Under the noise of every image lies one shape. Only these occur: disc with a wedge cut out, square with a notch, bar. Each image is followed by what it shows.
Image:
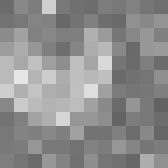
disc with a wedge cut out
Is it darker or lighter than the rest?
lighter
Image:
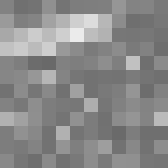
bar
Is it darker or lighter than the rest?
lighter
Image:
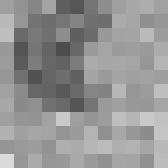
disc with a wedge cut out
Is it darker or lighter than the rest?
darker
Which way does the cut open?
right
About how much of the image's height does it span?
two thirds
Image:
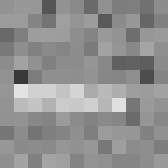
bar
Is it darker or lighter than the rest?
lighter
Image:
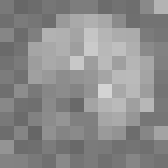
disc with a wedge cut out
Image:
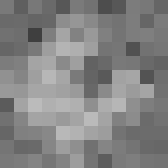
square with a notch
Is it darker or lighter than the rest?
lighter
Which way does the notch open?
up and right
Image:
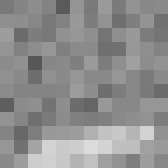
bar
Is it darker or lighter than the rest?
lighter
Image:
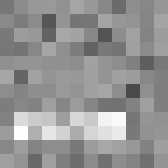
bar
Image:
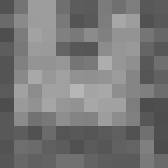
square with a notch
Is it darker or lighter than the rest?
lighter
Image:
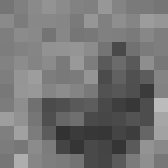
disc with a wedge cut out
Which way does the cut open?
up and left
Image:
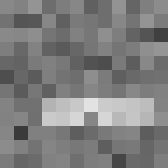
bar
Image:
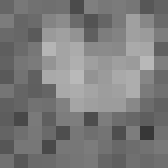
disc with a wedge cut out
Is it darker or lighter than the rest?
lighter
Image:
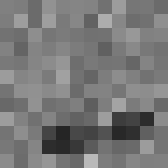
bar
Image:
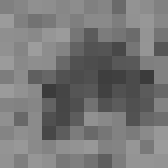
disc with a wedge cut out
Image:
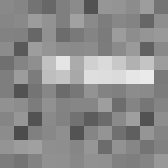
bar
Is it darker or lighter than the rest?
lighter
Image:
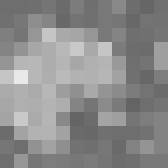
disc with a wedge cut out
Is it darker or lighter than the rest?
lighter
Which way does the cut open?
down and right
